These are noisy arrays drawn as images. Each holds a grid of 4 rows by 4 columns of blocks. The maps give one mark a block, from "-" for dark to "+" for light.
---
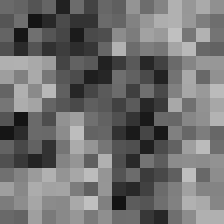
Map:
- - + +
+ - - +
- + - +
+ + - +
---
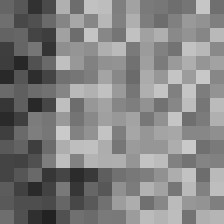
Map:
- + + +
- + + +
- + + +
- - + +
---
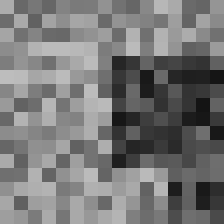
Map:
+ + + +
+ + - -
+ + - -
+ + + -
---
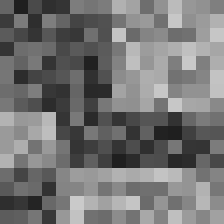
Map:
- - + +
- - + +
+ - - -
- + + +
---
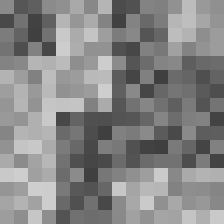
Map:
- + - +
+ + - -
+ - - -
+ - + +
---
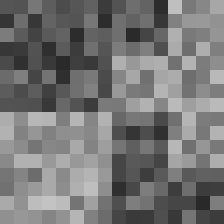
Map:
- - - +
- - + +
+ + - +
+ + - -
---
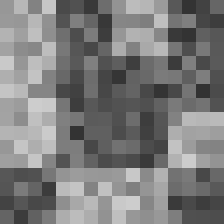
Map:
+ - + -
+ - - -
+ - - +
- + + -
